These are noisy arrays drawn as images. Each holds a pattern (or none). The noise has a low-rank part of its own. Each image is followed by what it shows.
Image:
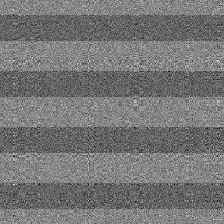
horizontal stripes
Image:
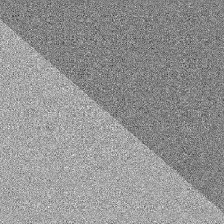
a sharp edge
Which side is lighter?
bottom left
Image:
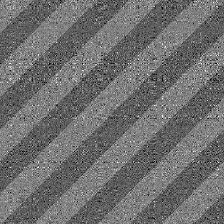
diagonal stripes
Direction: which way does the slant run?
bottom left to top right
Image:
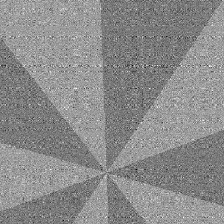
spokes from one point
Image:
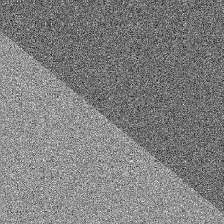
a sharp edge
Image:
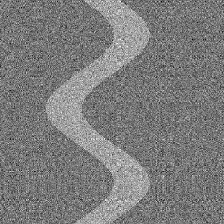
a wavy band
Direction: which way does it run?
top to bottom
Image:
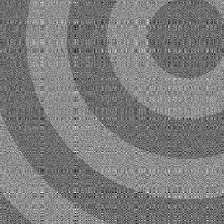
rings round one point
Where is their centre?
top right
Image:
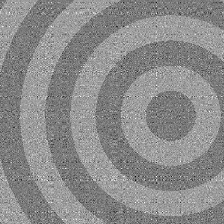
rings round one point
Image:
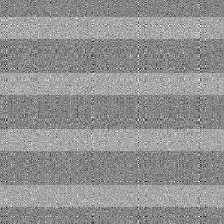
horizontal stripes
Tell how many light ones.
4
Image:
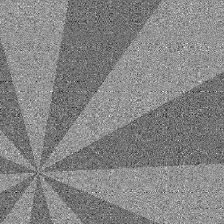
spokes from one point
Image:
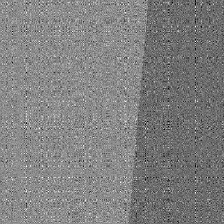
a sharp edge
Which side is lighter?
left
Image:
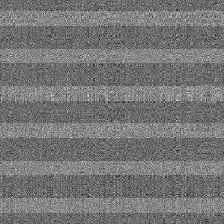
horizontal stripes
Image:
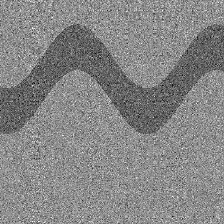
a wavy band
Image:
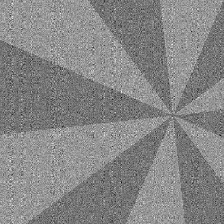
spokes from one point
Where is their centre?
middle right
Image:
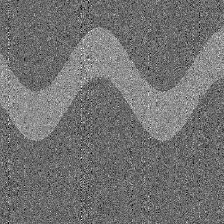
a wavy band
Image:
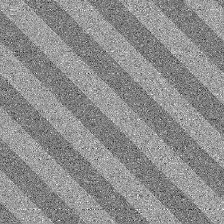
diagonal stripes
